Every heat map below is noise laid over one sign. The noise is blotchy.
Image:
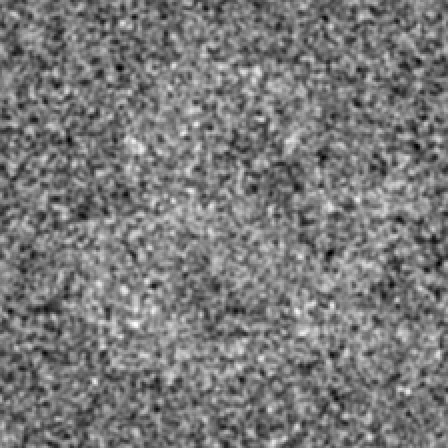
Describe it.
light ampersand
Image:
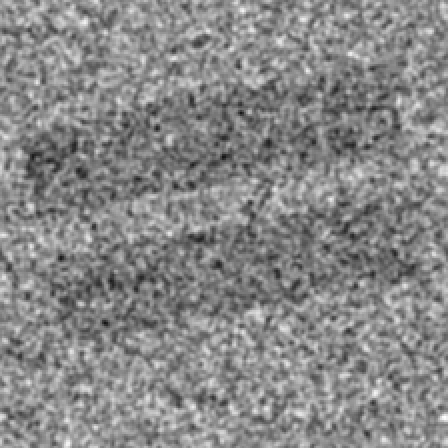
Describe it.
dark equals sign
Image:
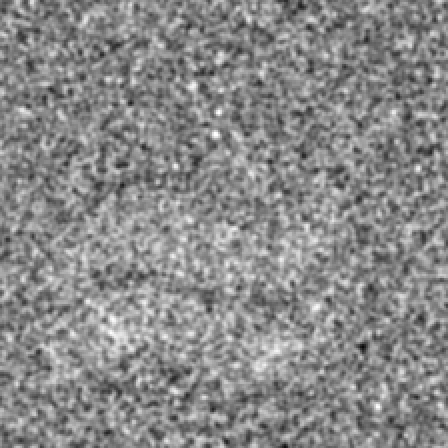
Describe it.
light approximately sign
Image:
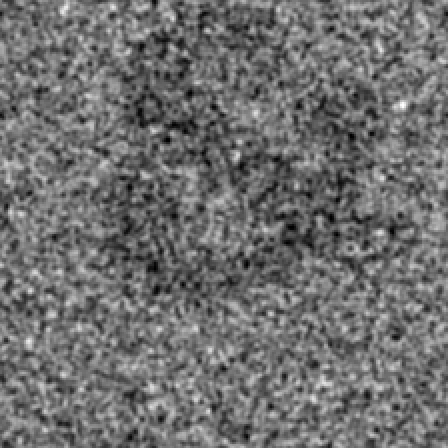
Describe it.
dark ampersand
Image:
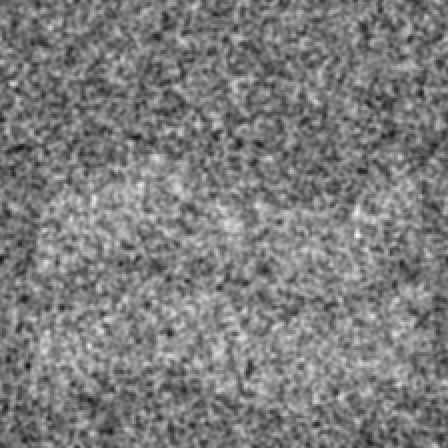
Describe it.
light approximately sign
